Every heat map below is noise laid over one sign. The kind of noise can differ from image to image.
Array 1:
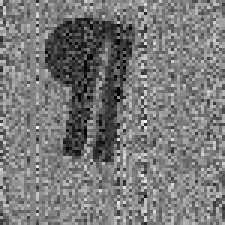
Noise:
columns of uneven size
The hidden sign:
pilcrow
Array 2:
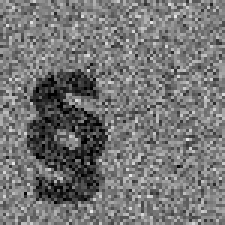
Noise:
independent entries
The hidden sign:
section sign
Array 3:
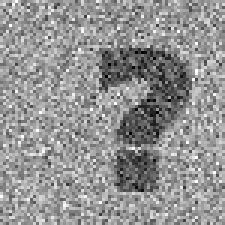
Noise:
independent entries
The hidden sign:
question mark
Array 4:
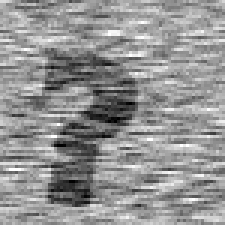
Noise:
streaked along the rows
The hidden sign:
question mark
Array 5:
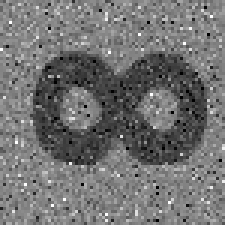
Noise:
heavy tails
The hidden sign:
infinity sign
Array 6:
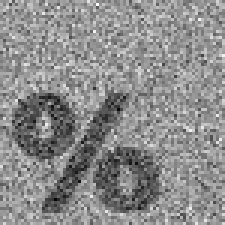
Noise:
independent entries
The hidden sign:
percent sign
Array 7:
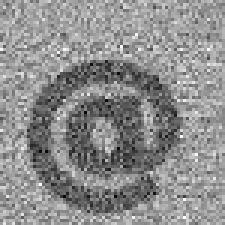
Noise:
low rank plus noise
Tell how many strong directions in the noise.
three or four
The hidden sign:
at sign
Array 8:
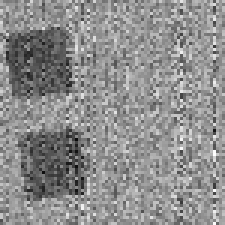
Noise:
columns of uneven size
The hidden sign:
colon
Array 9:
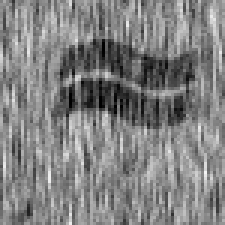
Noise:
streaked along the columns
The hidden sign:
approximately sign
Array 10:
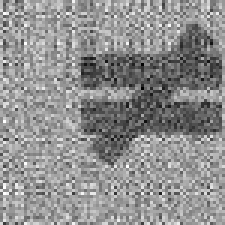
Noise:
low rank plus noise
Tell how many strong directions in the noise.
one
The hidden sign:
not-equal sign
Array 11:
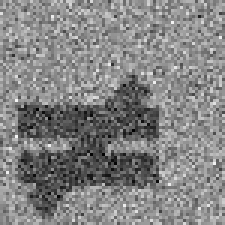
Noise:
independent entries
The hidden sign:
not-equal sign
